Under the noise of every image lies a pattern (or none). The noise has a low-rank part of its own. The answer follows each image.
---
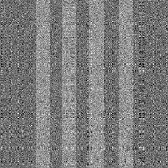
bands of columns
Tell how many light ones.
4
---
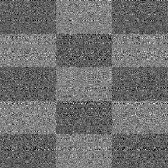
a checkerboard
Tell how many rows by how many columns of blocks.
5 by 3
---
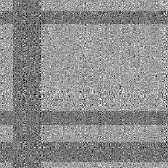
bands of rows crossing bands of columns
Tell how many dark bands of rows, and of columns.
3 and 1
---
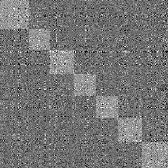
blocks along the diagonal
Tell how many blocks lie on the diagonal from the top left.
7
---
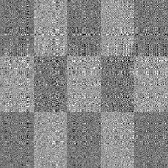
a checkerboard
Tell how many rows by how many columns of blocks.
3 by 5
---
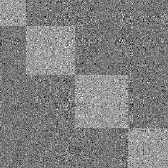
blocks along the diagonal
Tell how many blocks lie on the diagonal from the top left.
4
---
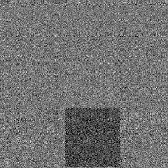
one block
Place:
bottom middle
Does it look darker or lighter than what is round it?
darker
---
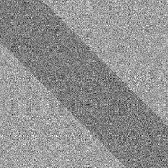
a diagonal band
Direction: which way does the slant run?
top left to bottom right
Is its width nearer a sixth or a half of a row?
a half
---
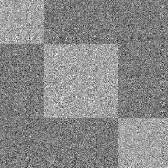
blocks along the diagonal
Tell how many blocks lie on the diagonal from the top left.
3
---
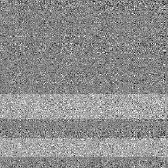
bands of rows
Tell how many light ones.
2
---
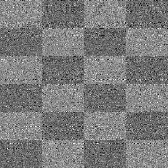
a checkerboard
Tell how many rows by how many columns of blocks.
6 by 4
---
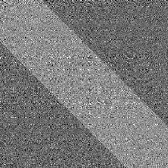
a diagonal band
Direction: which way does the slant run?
top left to bottom right
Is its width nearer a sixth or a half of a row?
a half
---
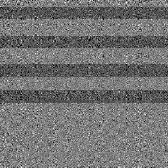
bands of rows
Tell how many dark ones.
4
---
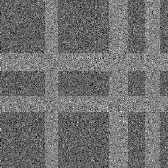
bands of rows crossing bands of columns
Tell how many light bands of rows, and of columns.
2 and 3
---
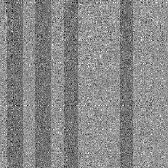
bands of columns
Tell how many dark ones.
4
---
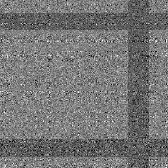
bands of rows crossing bands of columns
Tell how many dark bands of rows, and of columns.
2 and 1
